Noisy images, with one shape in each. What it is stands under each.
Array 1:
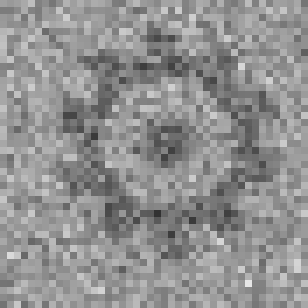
gear
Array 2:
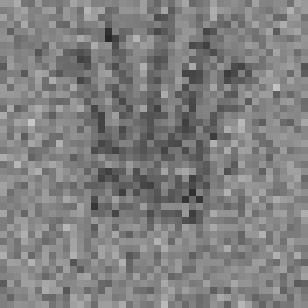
chess queen
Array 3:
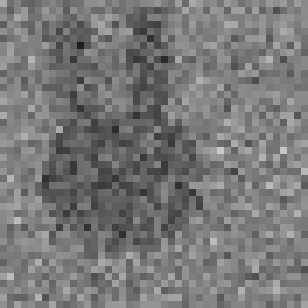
rabbit's head
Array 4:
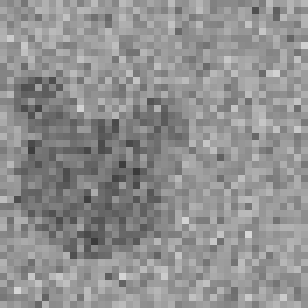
bear's head
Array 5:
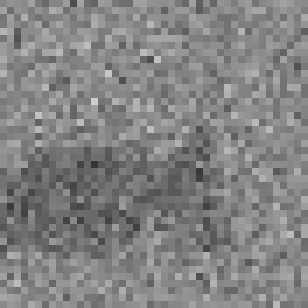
fish
